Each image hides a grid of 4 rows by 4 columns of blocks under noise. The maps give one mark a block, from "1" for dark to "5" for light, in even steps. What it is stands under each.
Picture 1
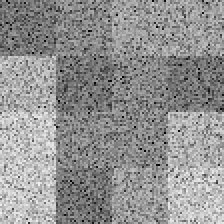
1 2 3 3
4 1 2 1
5 2 2 4
5 1 3 5
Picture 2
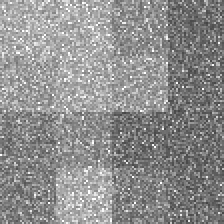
5 5 3 1
4 5 4 1
2 3 1 1
2 5 2 1
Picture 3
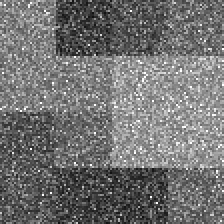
4 1 2 3
4 4 5 5
2 3 5 5
2 1 1 3
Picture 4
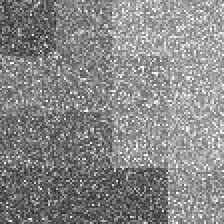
1 3 5 5
3 3 4 5
2 2 4 5
1 1 1 4
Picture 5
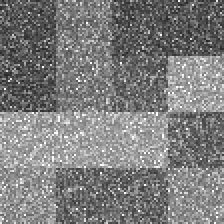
1 3 1 1
1 3 2 5
5 5 5 2
4 2 2 4
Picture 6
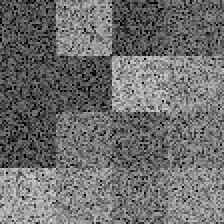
1 4 1 2
1 1 5 4
1 3 2 3
5 4 3 4
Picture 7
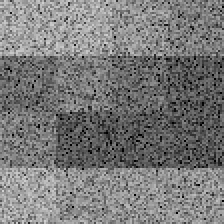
5 5 4 3
2 3 2 1
3 1 1 1
5 4 4 4
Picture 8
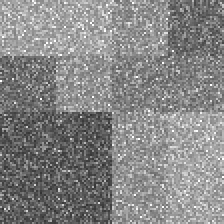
5 5 4 2
2 4 3 3
1 1 4 5
1 1 4 5
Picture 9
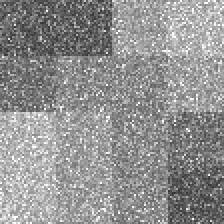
1 1 4 5
2 3 3 4
5 4 3 2
5 4 3 1
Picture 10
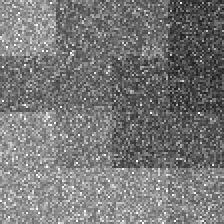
5 3 3 1
3 3 2 1
5 4 2 2
5 5 5 4
